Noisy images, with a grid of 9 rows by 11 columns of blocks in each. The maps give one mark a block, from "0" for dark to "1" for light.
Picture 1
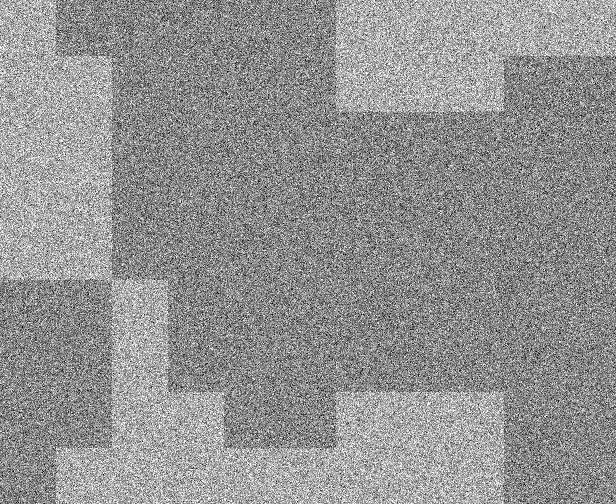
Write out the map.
1 0 0 0 0 0 1 1 1 1 1
1 1 0 0 0 0 1 1 1 0 0
1 1 0 0 0 0 0 0 0 0 0
1 1 0 0 0 0 0 0 0 0 0
1 1 0 0 0 0 0 0 0 0 0
0 0 1 0 0 0 0 0 0 0 0
0 0 1 0 0 0 0 0 0 0 0
0 0 1 1 0 0 1 1 1 0 0
0 1 1 1 1 1 1 1 1 0 0
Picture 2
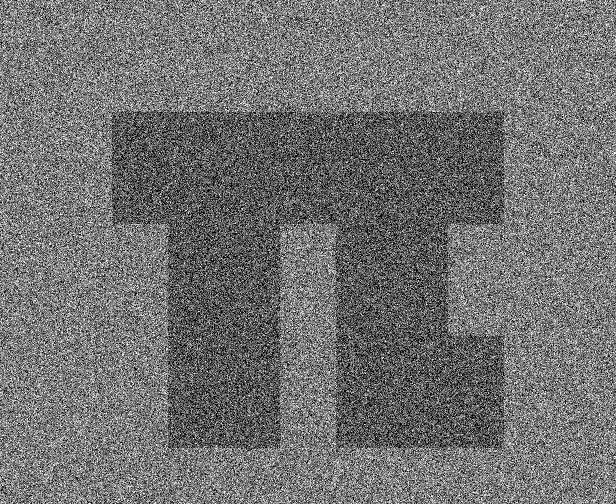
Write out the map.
1 1 1 1 1 1 1 1 1 1 1
1 1 1 1 1 1 1 1 1 1 1
1 1 0 0 0 0 0 0 0 1 1
1 1 0 0 0 0 0 0 0 1 1
1 1 1 0 0 1 0 0 1 1 1
1 1 1 0 0 1 0 0 1 1 1
1 1 1 0 0 1 0 0 0 1 1
1 1 1 0 0 1 0 0 0 1 1
1 1 1 1 1 1 1 1 1 1 1
